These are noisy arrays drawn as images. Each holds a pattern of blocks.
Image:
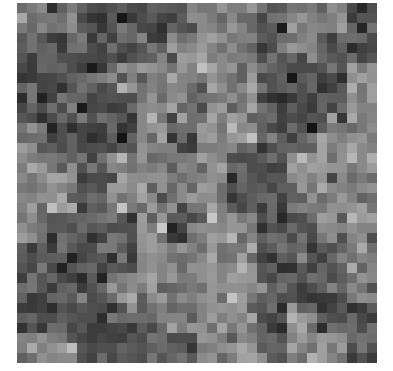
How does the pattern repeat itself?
top and bottom mirror each other
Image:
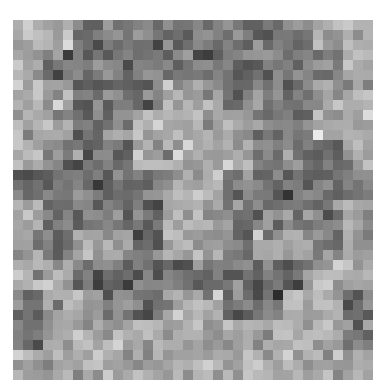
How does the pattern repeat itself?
left and right mirror each other
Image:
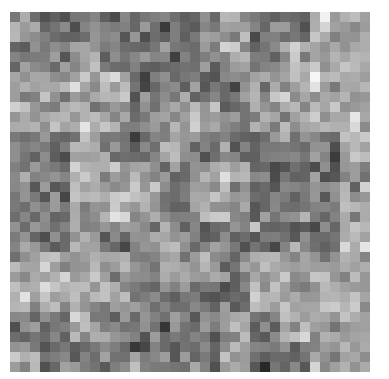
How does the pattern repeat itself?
top and bottom mirror each other
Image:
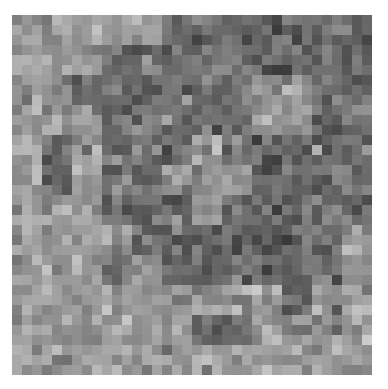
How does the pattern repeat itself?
mirrored about the diagonal from the bottom left
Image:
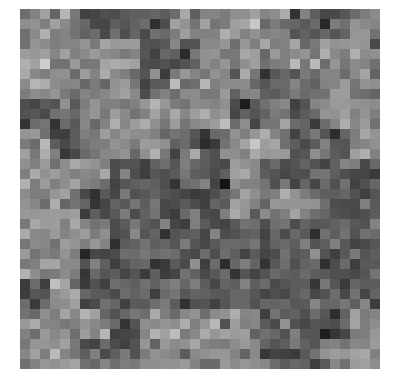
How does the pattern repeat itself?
no symmetry
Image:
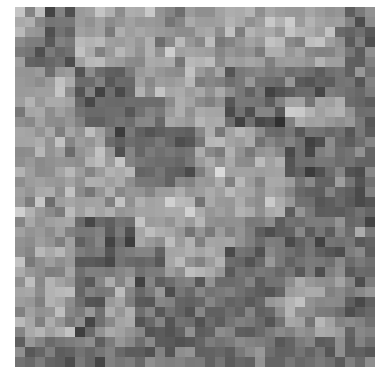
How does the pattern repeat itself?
mirrored about the diagonal from the top left
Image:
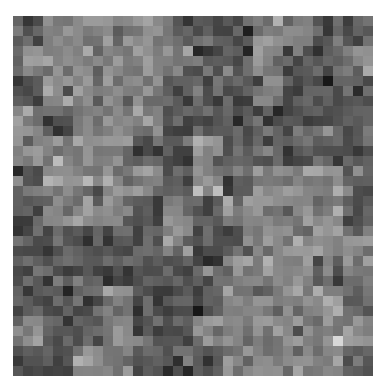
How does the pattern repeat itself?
the same after a half turn
